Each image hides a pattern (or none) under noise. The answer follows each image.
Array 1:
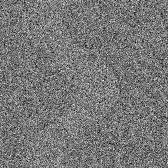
a wavy band
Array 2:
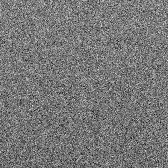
a smooth slope
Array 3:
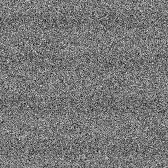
horizontal stripes
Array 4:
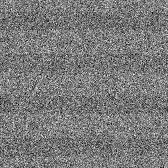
horizontal stripes
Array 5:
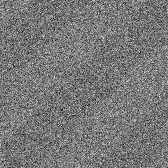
diagonal stripes
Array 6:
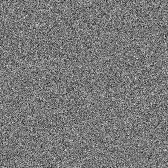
only noise
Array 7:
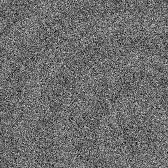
rings round one point
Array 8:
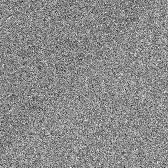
a sharp edge
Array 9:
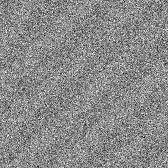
diagonal stripes
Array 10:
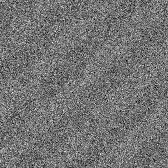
diagonal stripes
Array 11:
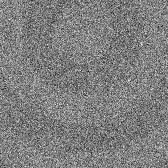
rings round one point
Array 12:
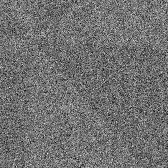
spokes from one point
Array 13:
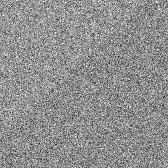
a sharp edge
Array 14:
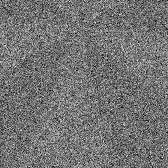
spokes from one point
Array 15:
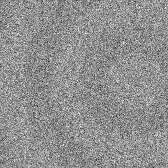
rings round one point
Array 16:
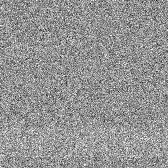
one horizontal stripe
